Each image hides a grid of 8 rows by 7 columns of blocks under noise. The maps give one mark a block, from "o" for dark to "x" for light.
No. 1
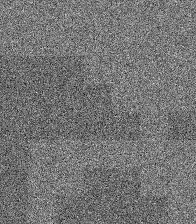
xxxxxxx
xxxxxxx
oooxxxx
ooooxxx
oooooxo
oxxxxxx
oxxooxx
oxoooox
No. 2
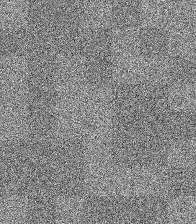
xooxoxx
ooooxox
xoxoxxo
xoxxoox
xoxxooo
oooxoox
oooxxxo
xoxooox
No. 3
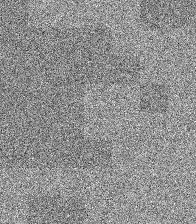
oxxxxoo
ooooxxx
oooooxx
oooxxox
oooxxxx
ooooxxx
xxxxxxx
xooxxxx
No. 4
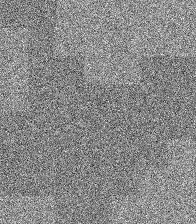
ooxxxxx
xoxxxxx
xooxxoo
xoooooo
ooooooo
oooooox
oooooxx
xxooxxx
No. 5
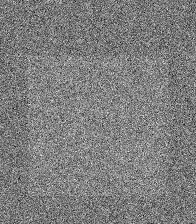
ooooooo
ooooooo
oxxxxxo
oxxxxxo
oxxxxxo
oxxxxxo
oxxxxxo
ooooooo
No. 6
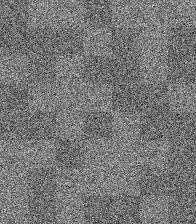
oxxoxxx
oooxoxo
xoxooxo
oxxxoox
ooxoxoo
xxoxxxo
xoxxxoo
xoxooxo
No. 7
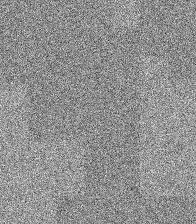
ooooxoo
ooooooo
oooooxo
xooooxx
xooooxx
xxxooxx
xxxooxx
xxooooo
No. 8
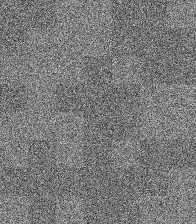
ooxxoox
oxxxooo
xxxoxoo
oxoooxx
xxxooxx
xoxoxoo
oooooox
xoxooxx
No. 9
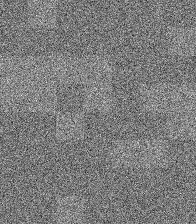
oxooooo
oooooox
xxxxooo
xxoxoxx
ooxooox
ooooxxo
ooooooo
ooxoooo
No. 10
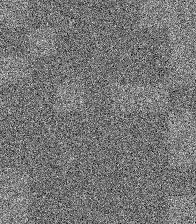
xooooxx
oxoooox
xooooox
ooxoxxo
oooooox
oooooox
xoooooo
xooooox
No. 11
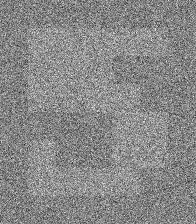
ooooooo
oxxxxxo
oxxxooo
oxxxxoo
ooooxxo
oxooxxo
oxxxxoo
ooooooo
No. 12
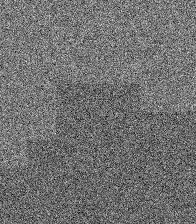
xxxxxxx
xxxxxxx
xxxxxxx
xxoooxx
xxooooo
xoooooo
ooooooo
ooooooo
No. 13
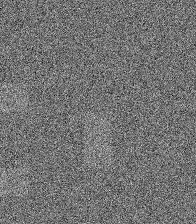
ooooooo
ooooooo
ooooooo
xoooooo
oooxooo
oooxooo
xoooooo
ooooooo
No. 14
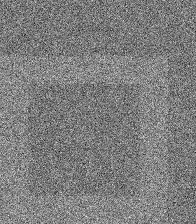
ooooooo
ooooooo
xxxxxxo
xooooxo
xooooxo
xooooxo
xooooxo
xxxxxxo
